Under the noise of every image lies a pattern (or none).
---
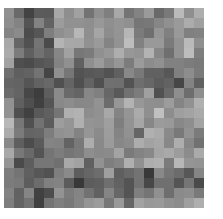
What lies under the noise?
bands of rows crossing bands of columns
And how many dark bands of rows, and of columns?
2 and 1
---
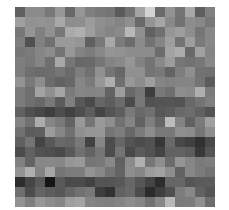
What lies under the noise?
bands of rows
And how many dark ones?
3
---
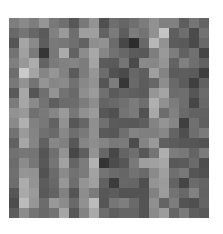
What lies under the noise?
bands of columns
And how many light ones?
4
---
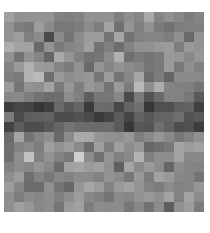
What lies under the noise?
one band of rows
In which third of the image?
middle
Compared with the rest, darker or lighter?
darker
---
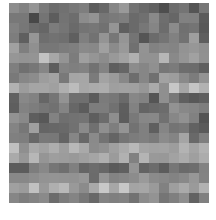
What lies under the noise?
bands of rows
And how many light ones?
4
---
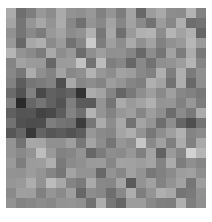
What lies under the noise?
one block
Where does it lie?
middle left
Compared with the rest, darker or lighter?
darker
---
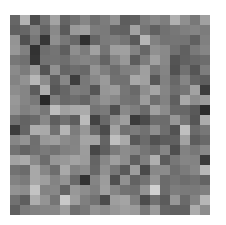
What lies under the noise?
only noise
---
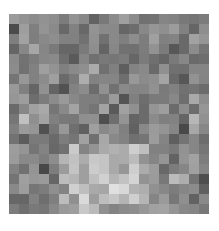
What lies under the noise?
one block
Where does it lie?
bottom middle
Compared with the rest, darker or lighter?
lighter
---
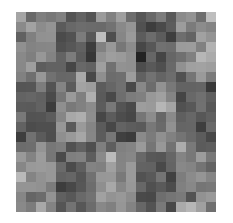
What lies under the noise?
a checkerboard
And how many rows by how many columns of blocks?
3 by 5
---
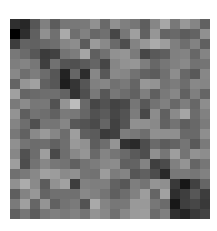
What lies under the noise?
blocks along the diagonal
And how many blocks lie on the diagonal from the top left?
7
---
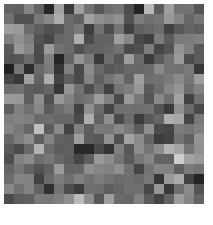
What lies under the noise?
only noise
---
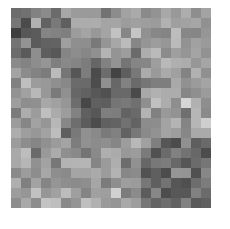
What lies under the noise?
blocks along the diagonal
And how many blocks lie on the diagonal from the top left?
3
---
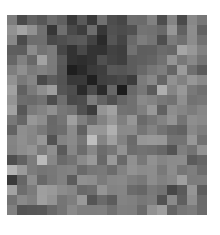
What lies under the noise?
one block
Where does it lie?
top middle
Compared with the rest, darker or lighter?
darker
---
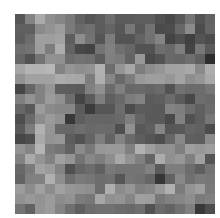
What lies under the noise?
bands of rows crossing bands of columns
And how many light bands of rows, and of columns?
3 and 1
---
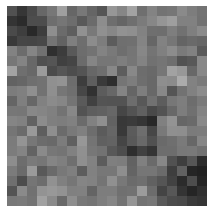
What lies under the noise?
blocks along the diagonal
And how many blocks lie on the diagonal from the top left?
5
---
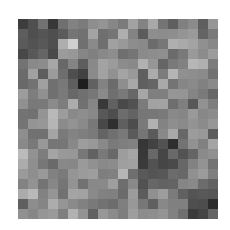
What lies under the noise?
blocks along the diagonal
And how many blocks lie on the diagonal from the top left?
5
